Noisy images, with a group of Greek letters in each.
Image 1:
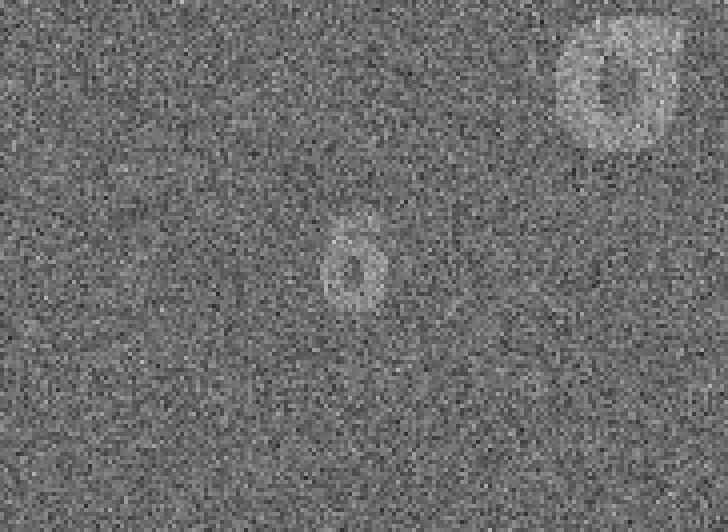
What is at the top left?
nothing
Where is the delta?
centre
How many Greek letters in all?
2
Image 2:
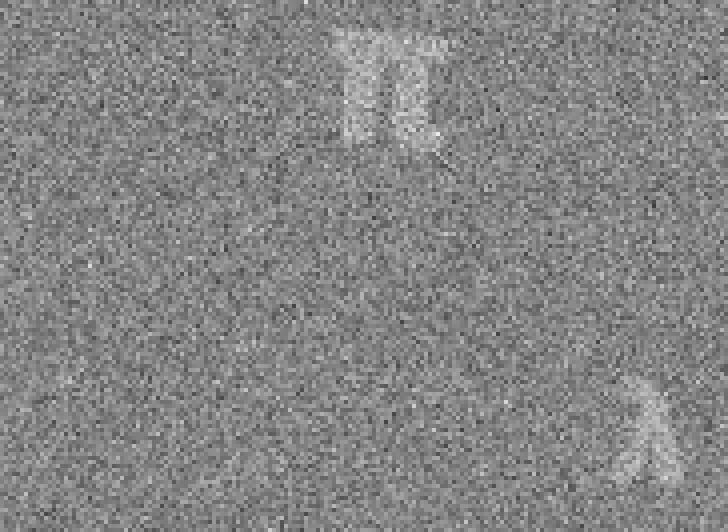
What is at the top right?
nothing
